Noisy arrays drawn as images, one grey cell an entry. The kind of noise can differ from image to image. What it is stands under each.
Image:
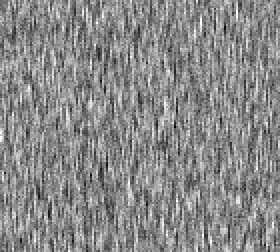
streaked along the columns
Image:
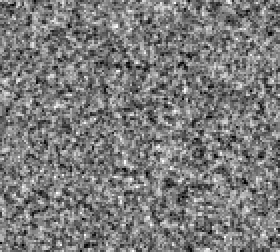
blotchy
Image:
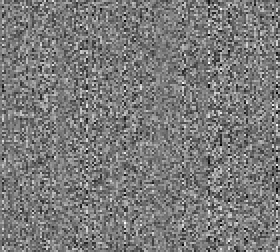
columns of uneven size
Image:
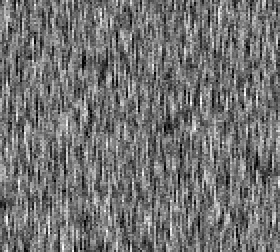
streaked along the columns
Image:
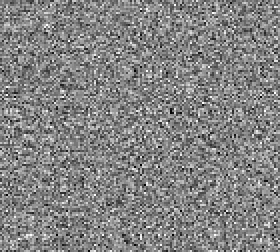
low rank plus noise
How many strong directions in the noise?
three or four
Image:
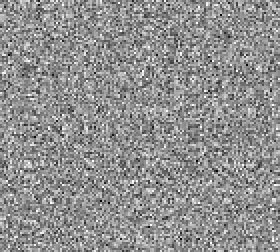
low rank plus noise
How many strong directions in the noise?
five to eight
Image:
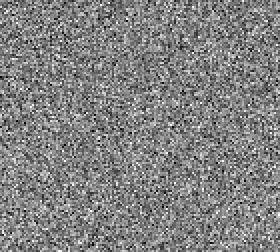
independent entries
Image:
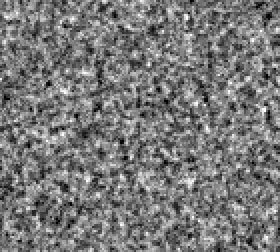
blotchy
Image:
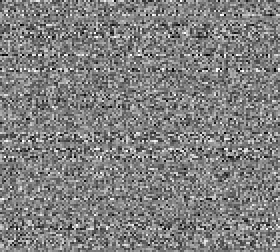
rows of uneven size
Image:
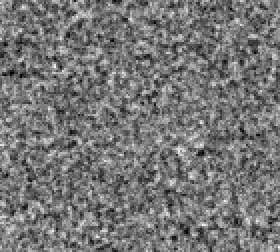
blotchy
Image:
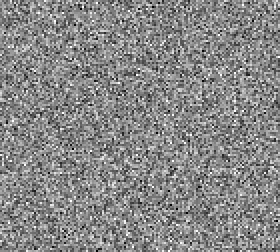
independent entries
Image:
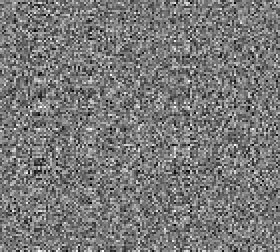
low rank plus noise
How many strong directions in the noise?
one
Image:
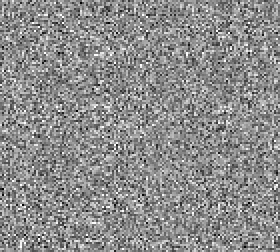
low rank plus noise
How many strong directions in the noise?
five to eight
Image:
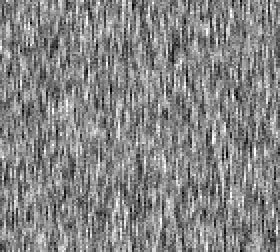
streaked along the columns
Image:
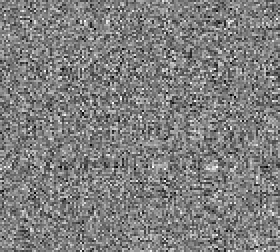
low rank plus noise
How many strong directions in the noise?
five to eight
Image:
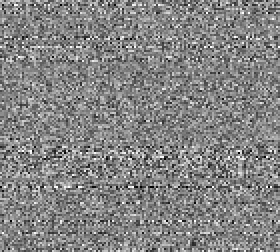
rows of uneven size
